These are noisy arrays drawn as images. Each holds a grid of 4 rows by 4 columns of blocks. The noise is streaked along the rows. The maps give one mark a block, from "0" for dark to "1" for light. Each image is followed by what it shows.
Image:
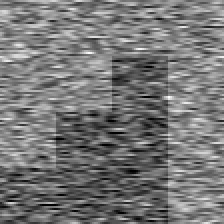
1111
1101
1001
0001
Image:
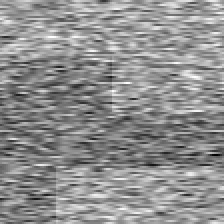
1111
0011
0000
0111
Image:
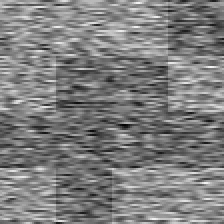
1110
1001
0000
1011
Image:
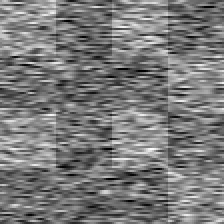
1010
0001
1010
0001
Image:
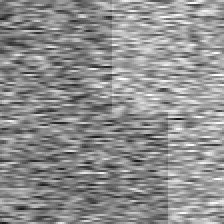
0011
0011
0001
0001
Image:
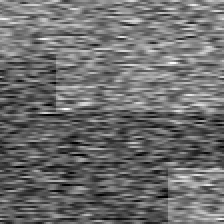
1111
0111
0000
0001
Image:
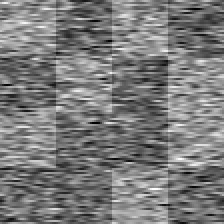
1010
0101
1001
0010
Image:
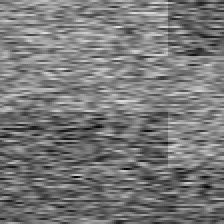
1110
1111
0001
0000
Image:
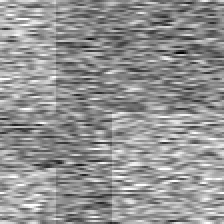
1000
1000
0011
1011
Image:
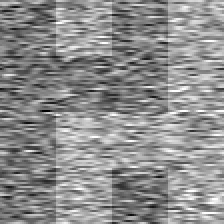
0101
0001
0111
0101
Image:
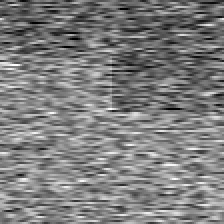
0000
1100
1111
1111
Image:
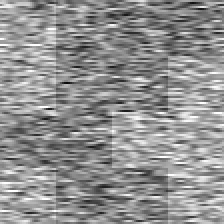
1000
1001
0011
1001
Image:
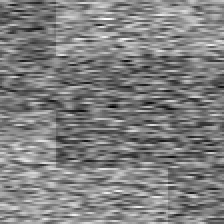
0111
0000
1000
1110
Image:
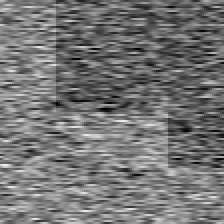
1000
1000
1110
1111
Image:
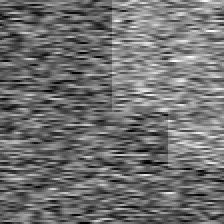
0011
0011
0001
0000
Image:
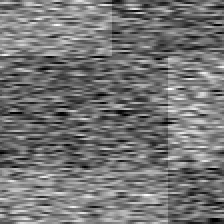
1100
0001
0001
1110
